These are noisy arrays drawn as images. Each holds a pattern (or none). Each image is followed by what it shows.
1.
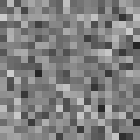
only noise
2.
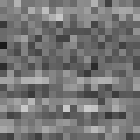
bands of rows
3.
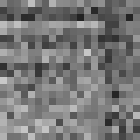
bands of rows crossing bands of columns
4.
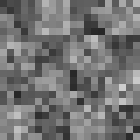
a checkerboard
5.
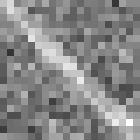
a diagonal band
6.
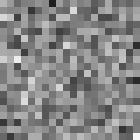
only noise
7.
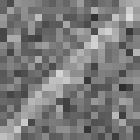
a diagonal band
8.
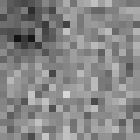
one block
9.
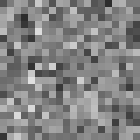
only noise
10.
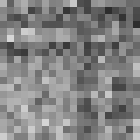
bands of rows crossing bands of columns
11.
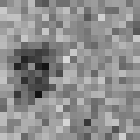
one block
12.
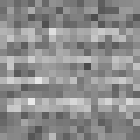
bands of rows
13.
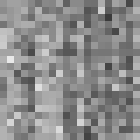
bands of columns
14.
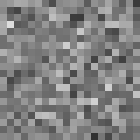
only noise
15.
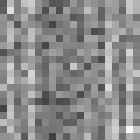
bands of columns
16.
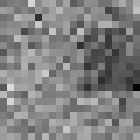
one block
